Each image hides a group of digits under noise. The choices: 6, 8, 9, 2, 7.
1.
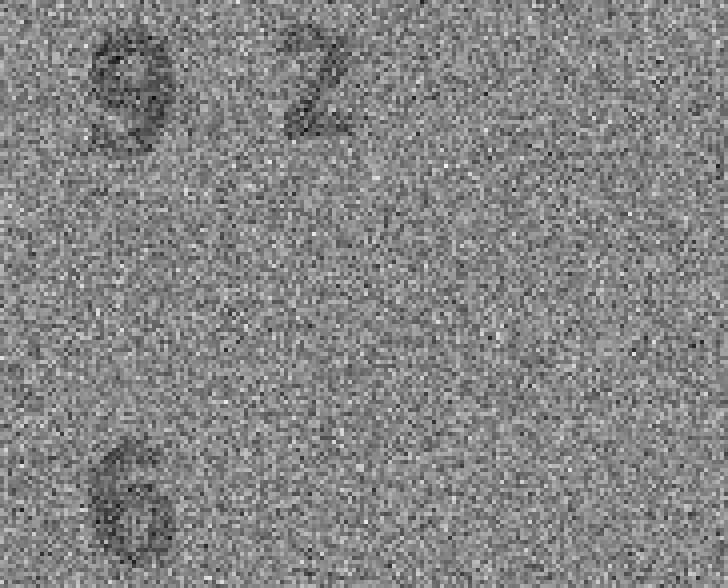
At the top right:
nothing
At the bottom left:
6
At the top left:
9
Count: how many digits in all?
3
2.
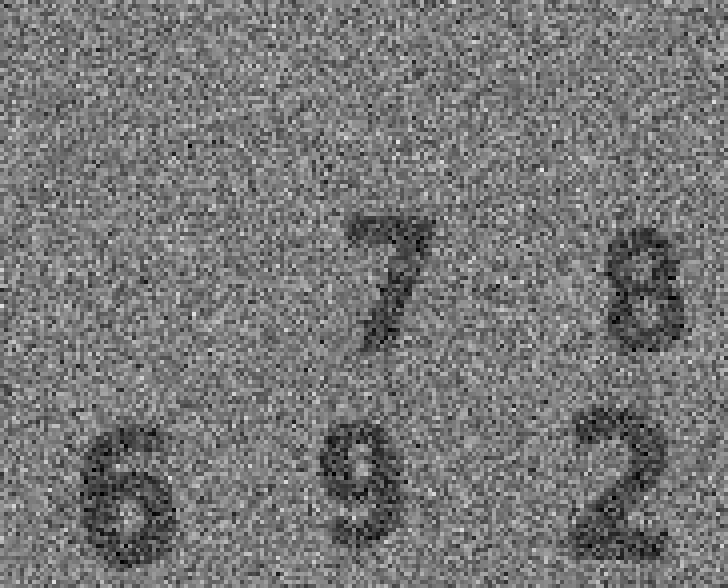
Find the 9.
bottom middle
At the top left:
nothing
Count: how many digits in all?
5
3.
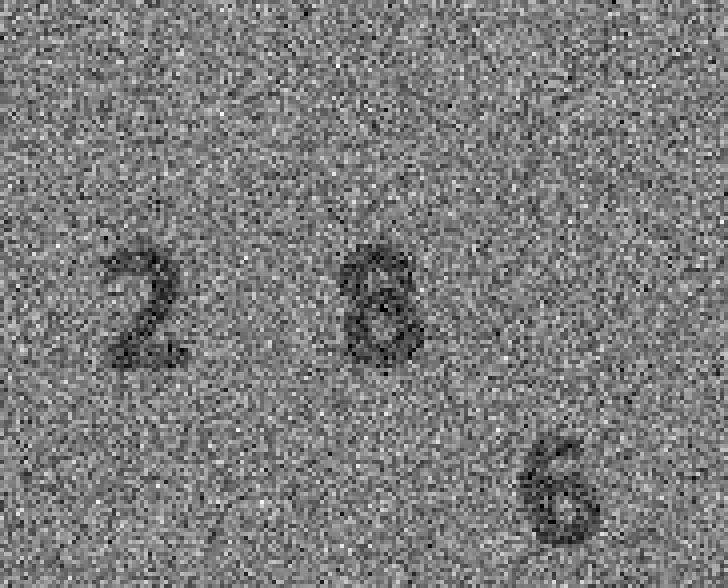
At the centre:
8
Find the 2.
middle left
